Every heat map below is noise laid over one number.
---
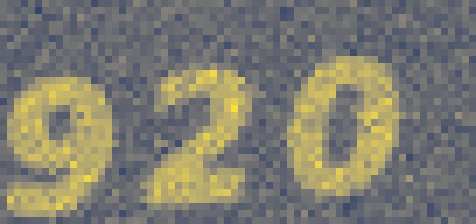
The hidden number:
920
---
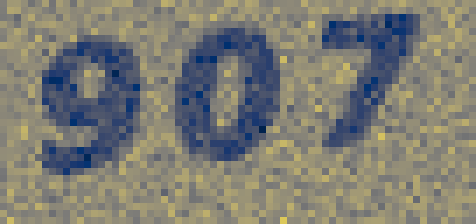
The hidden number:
907
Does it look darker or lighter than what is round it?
darker
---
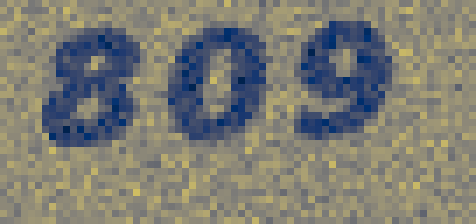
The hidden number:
809
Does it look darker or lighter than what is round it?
darker
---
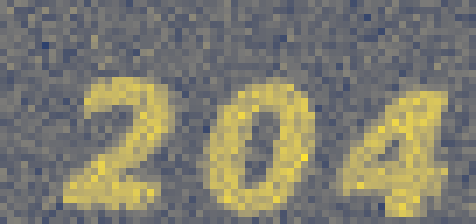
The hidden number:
204
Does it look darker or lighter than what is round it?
lighter
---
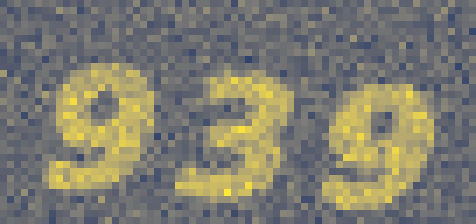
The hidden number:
939
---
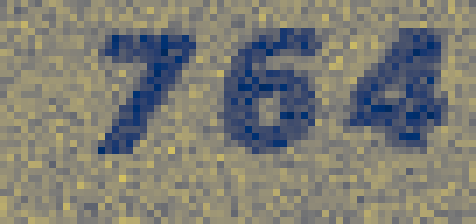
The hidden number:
764
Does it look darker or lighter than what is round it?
darker
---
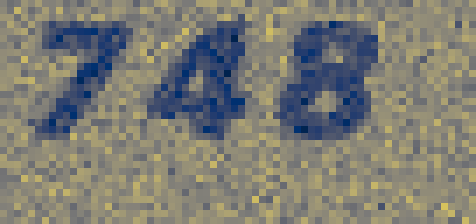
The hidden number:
748
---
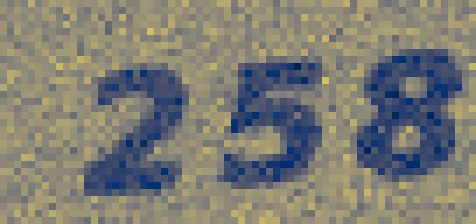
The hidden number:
258
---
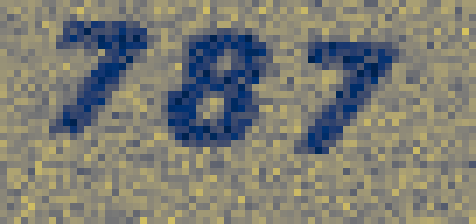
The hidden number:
787
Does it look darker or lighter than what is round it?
darker
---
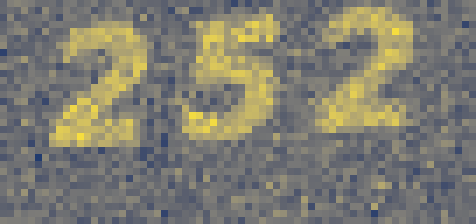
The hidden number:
252
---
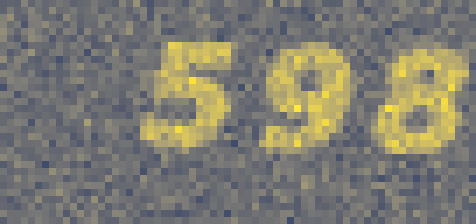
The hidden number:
598
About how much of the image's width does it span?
two thirds
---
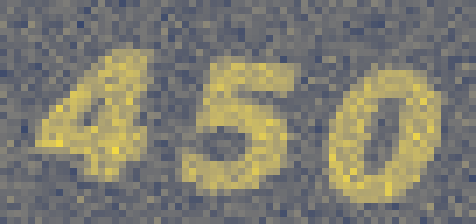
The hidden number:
450
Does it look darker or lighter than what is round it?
lighter
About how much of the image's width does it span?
nearly all
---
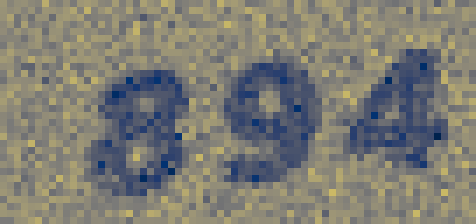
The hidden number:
894
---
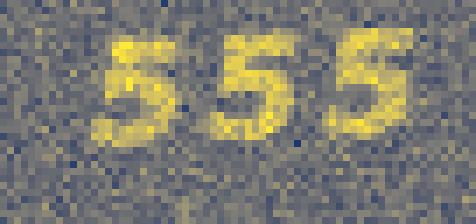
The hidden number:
555
